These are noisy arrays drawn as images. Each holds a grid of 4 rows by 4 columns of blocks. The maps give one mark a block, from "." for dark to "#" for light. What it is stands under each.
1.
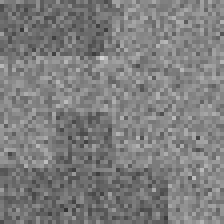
..##
####
#.##
...#
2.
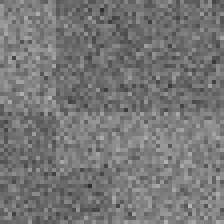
#...
#...
.###
..##
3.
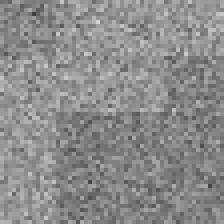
.###
###.
#...
#...
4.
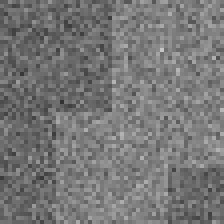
..##
..##
.###
.##.
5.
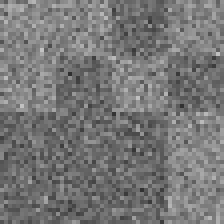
##.#
#.#.
...#
...#
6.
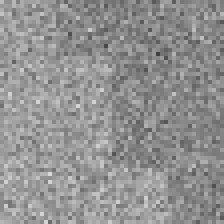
#...
##..
##..
###.
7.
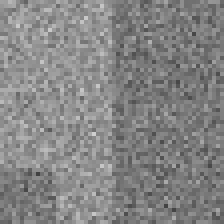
##..
##..
##..
.#..
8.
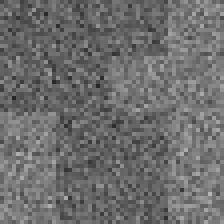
...#
..##
#..#
#..#
